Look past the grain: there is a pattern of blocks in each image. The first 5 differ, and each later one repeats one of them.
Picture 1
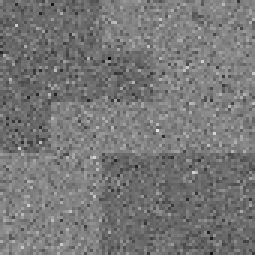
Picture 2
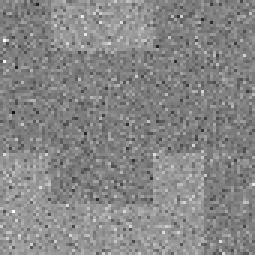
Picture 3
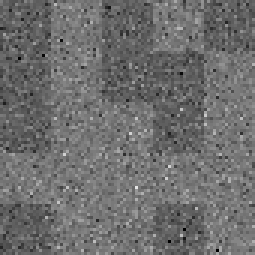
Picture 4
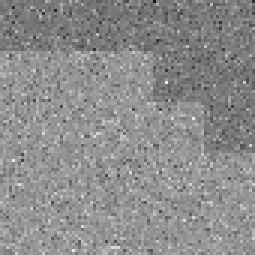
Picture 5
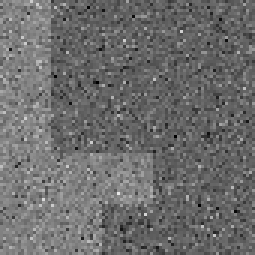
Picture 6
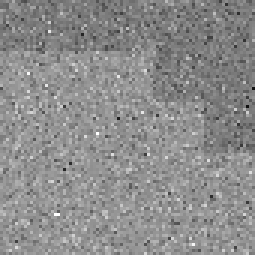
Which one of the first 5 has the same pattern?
4
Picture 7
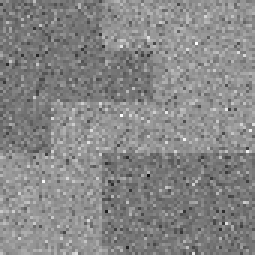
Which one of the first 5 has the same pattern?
1
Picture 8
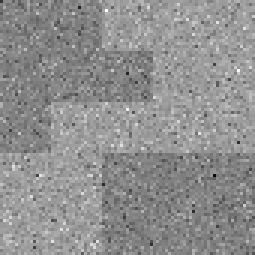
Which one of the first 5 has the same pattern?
1
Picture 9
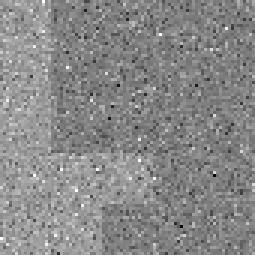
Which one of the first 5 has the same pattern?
5
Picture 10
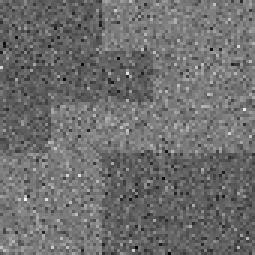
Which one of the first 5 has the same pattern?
1
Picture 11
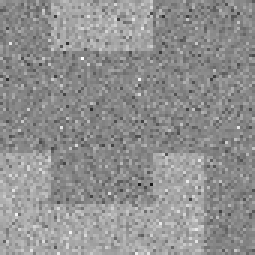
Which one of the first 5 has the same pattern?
2
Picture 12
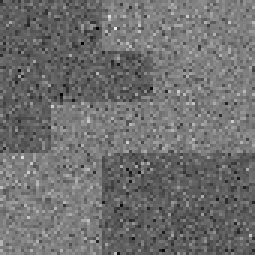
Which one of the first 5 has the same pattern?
1
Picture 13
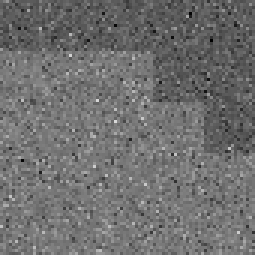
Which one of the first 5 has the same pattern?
4
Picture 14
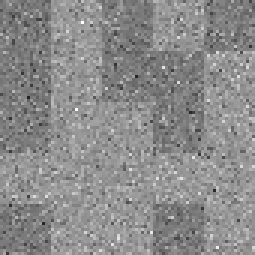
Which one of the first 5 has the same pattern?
3
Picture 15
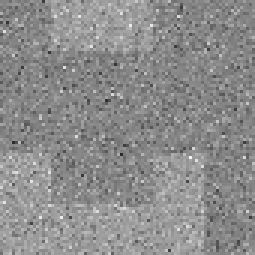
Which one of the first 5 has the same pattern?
2
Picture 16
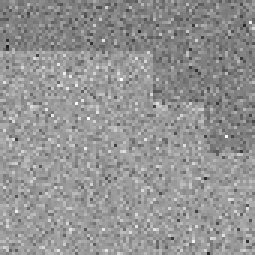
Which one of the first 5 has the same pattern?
4
